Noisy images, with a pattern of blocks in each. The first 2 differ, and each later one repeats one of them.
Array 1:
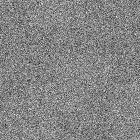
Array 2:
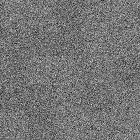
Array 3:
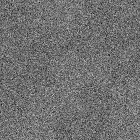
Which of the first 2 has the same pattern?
1
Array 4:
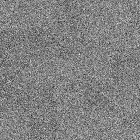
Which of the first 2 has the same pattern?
2
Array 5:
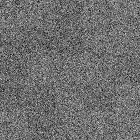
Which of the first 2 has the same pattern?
2
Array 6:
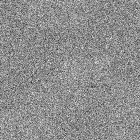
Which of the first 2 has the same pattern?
1
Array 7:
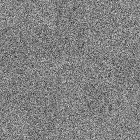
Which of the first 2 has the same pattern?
2
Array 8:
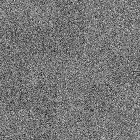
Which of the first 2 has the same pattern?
2
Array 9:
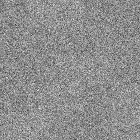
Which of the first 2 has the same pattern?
1
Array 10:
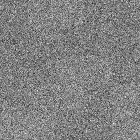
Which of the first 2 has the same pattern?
1
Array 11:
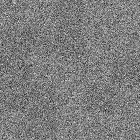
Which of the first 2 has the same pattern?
2
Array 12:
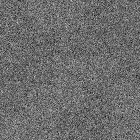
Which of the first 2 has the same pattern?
1
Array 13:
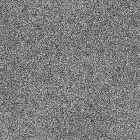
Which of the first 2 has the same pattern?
1
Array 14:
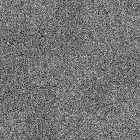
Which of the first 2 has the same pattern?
2
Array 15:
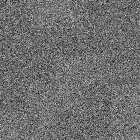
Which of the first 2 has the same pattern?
1
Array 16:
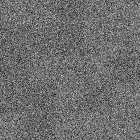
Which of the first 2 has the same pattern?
2
